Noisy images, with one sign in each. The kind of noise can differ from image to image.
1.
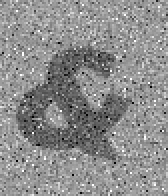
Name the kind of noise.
heavy tails
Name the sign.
ampersand
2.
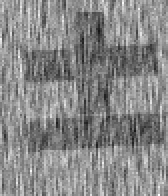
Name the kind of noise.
streaked along the columns
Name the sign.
plus-minus sign
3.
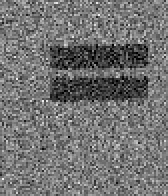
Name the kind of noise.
low rank plus noise
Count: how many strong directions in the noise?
three or four
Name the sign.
equals sign
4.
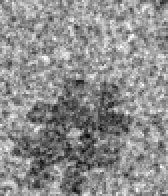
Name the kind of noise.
blotchy
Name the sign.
hash sign
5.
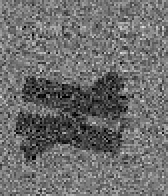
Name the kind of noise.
low rank plus noise
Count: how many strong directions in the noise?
three or four
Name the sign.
not-equal sign
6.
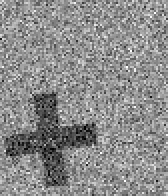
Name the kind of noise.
independent entries
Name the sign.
plus sign
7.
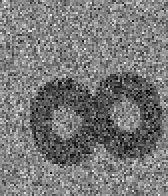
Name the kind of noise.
independent entries
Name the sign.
infinity sign
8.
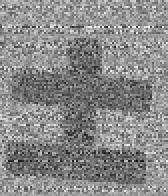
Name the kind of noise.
rows of uneven size
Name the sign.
plus-minus sign
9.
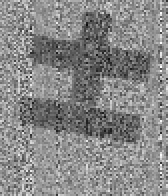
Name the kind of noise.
columns of uneven size
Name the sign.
plus-minus sign
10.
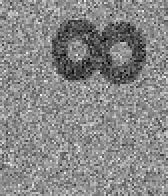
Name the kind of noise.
independent entries
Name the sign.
infinity sign
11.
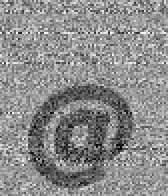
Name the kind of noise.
rows of uneven size
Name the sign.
at sign
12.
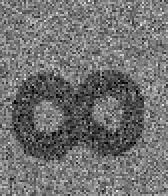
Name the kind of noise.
independent entries
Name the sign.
infinity sign
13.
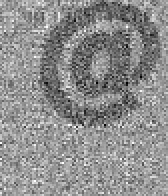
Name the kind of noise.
low rank plus noise
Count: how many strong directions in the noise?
five to eight
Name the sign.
at sign
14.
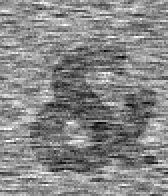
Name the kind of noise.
streaked along the rows
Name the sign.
ampersand
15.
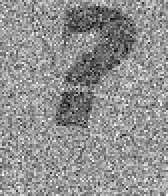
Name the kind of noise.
independent entries
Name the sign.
question mark
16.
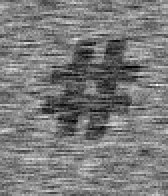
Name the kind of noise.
streaked along the rows
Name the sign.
hash sign
